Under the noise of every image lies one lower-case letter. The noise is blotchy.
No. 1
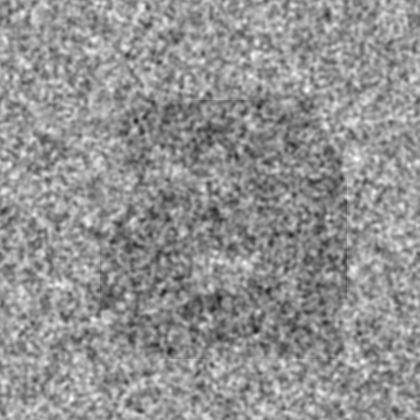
a
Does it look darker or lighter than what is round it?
darker
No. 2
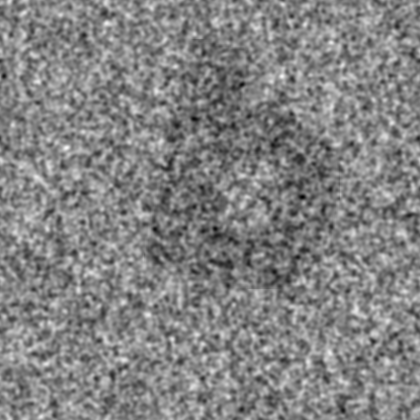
b
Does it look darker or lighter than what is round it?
darker
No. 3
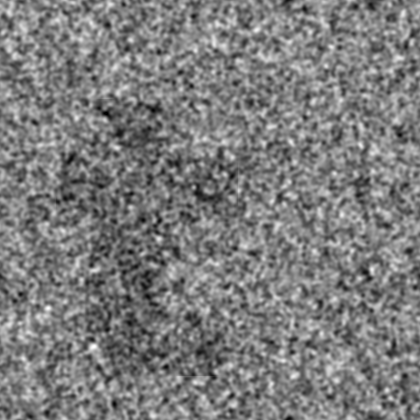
t
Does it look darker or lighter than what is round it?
darker
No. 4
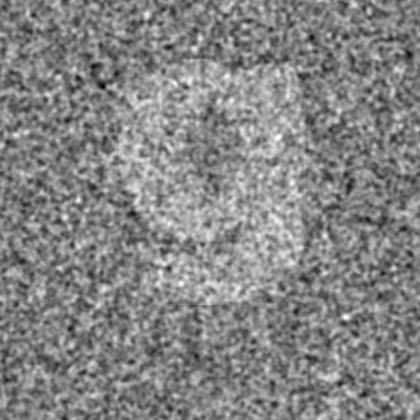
g
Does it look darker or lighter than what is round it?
lighter
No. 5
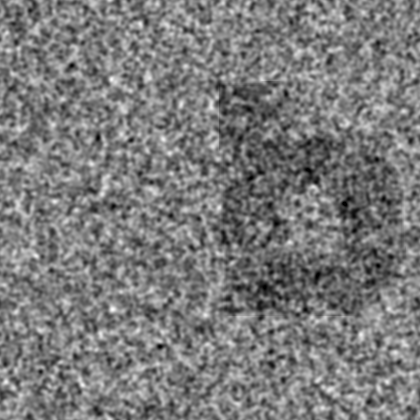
b
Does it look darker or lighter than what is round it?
darker
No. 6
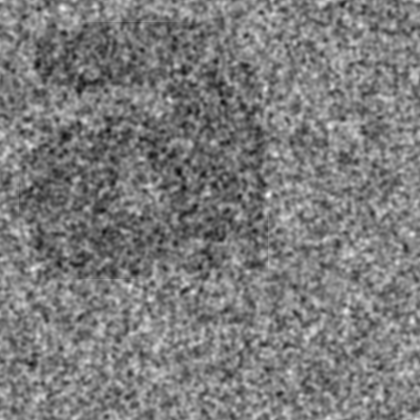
a
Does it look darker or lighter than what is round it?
darker
